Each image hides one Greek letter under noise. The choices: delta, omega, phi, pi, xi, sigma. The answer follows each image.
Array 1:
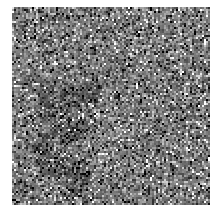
dark xi
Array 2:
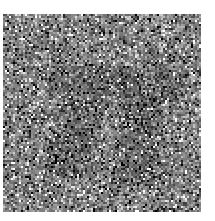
dark pi
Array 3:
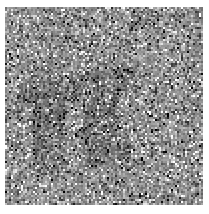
dark pi
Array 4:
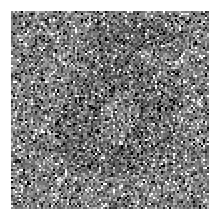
dark delta
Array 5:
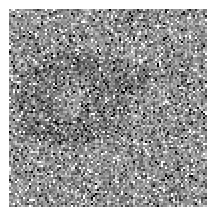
dark sigma
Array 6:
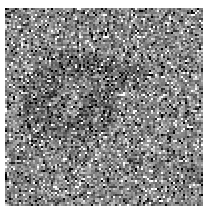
dark sigma
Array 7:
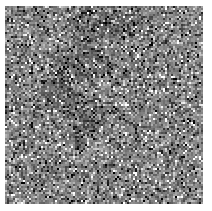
dark xi
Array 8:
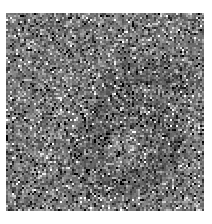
dark delta
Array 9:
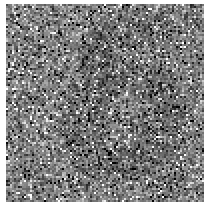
dark delta
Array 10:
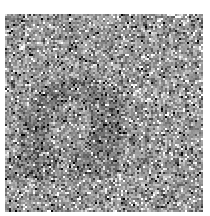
dark omega
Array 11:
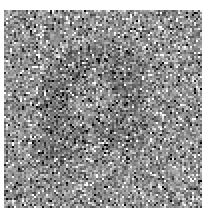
dark omega
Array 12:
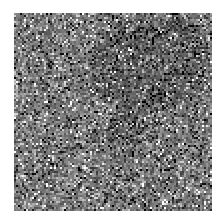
dark phi
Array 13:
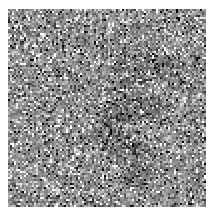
dark xi
